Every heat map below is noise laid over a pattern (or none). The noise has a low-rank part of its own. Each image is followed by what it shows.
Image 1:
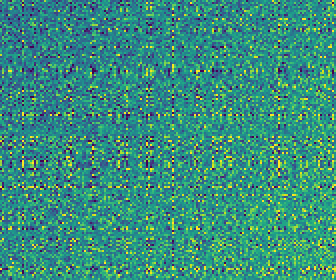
a smooth slope
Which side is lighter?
bottom right
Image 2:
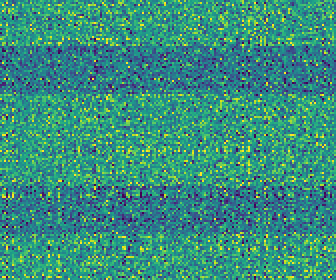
horizontal stripes
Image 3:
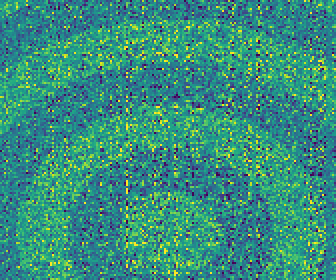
rings round one point
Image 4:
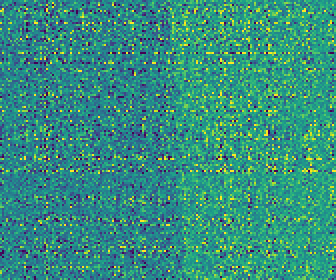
a sharp edge
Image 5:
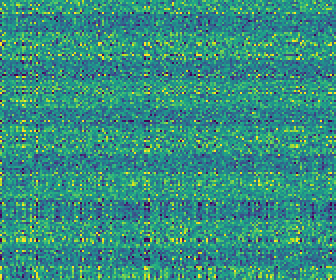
horizontal stripes
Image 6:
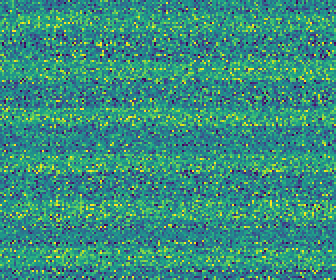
horizontal stripes
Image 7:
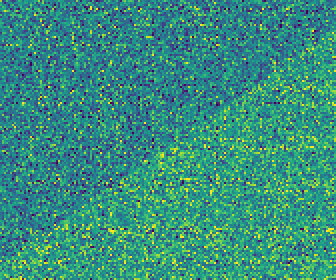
a sharp edge
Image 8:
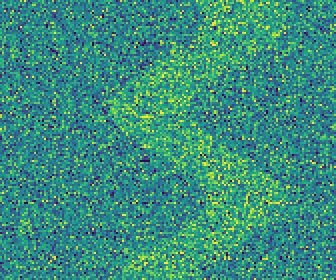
a wavy band
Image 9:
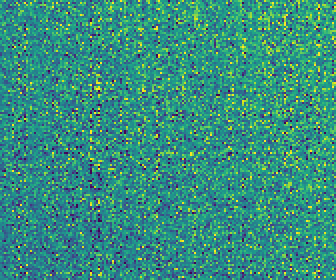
a smooth slope
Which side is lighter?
top right
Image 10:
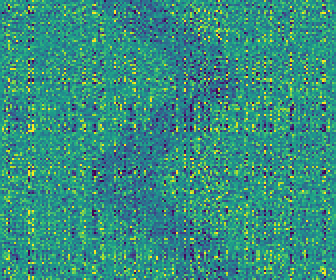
a wavy band
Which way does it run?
top to bottom
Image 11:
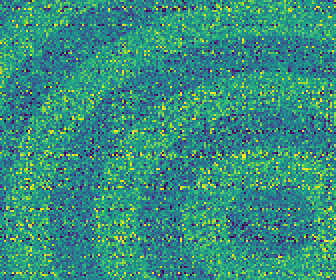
rings round one point
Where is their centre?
bottom right
